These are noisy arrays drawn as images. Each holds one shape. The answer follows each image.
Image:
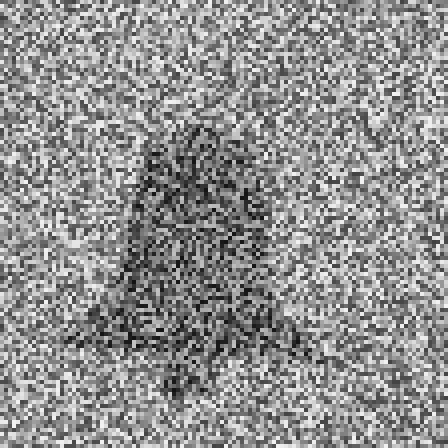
dark bell
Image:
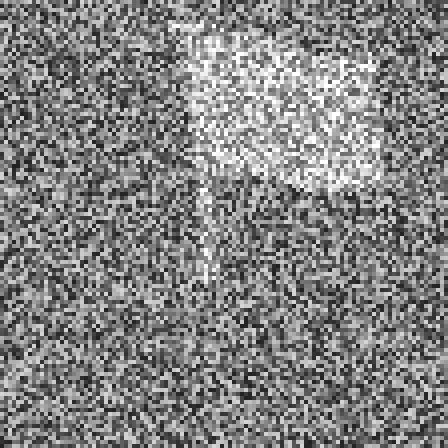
light flag
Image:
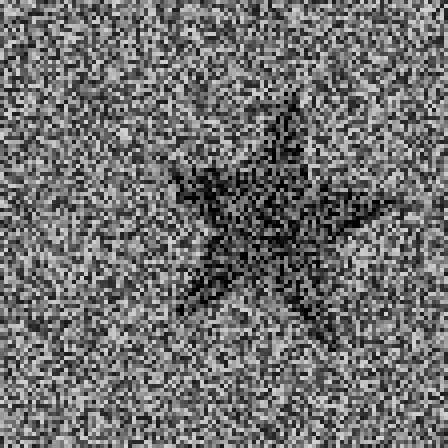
dark star
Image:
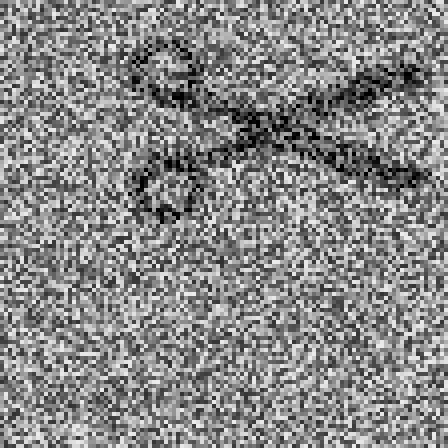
dark pair of scissors
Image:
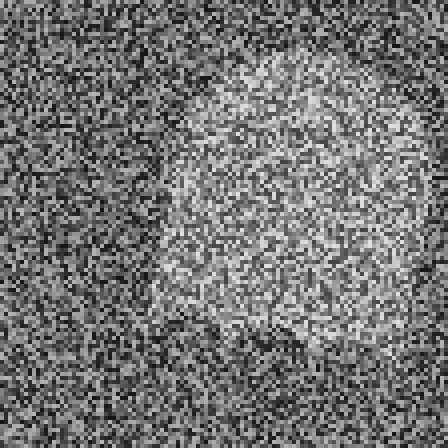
light ghost
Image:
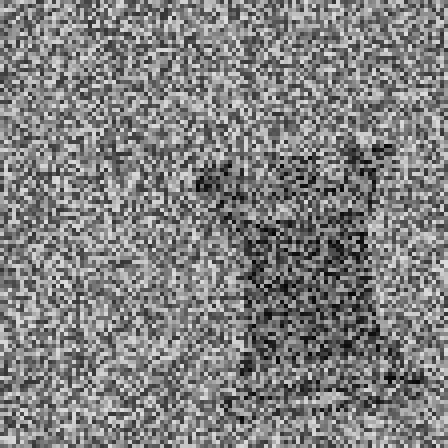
dark chess rook
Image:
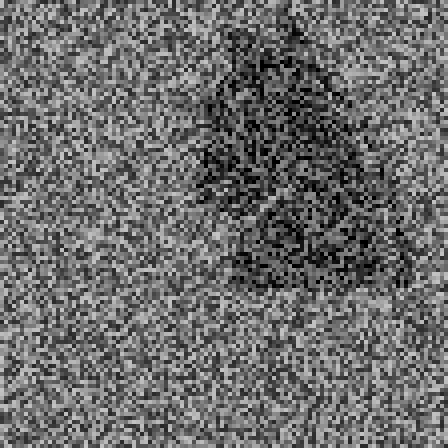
dark chess knight
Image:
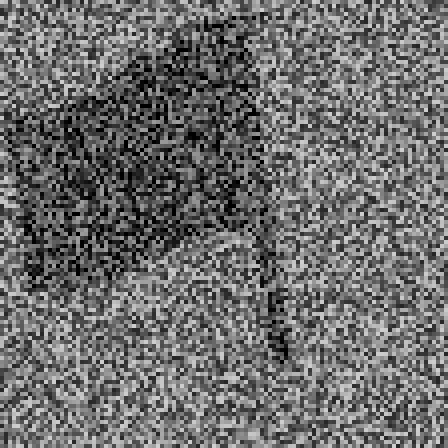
dark flag
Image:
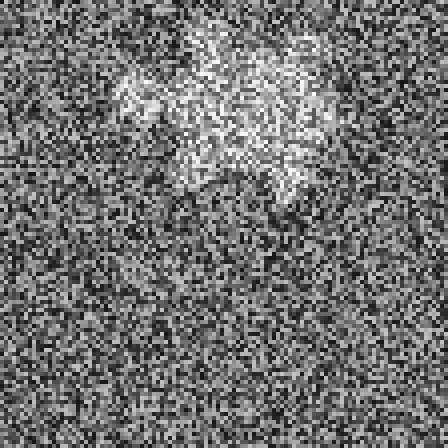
light turtle
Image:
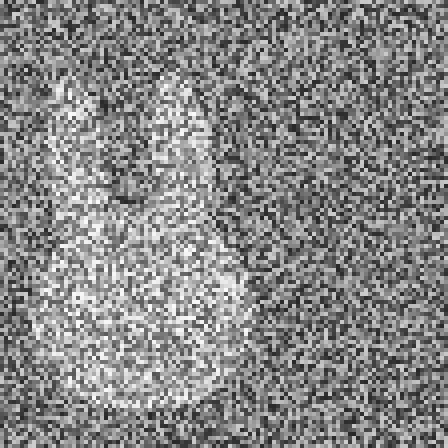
light rabbit's head
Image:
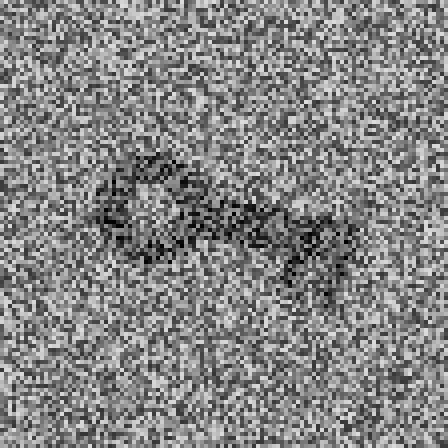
dark key
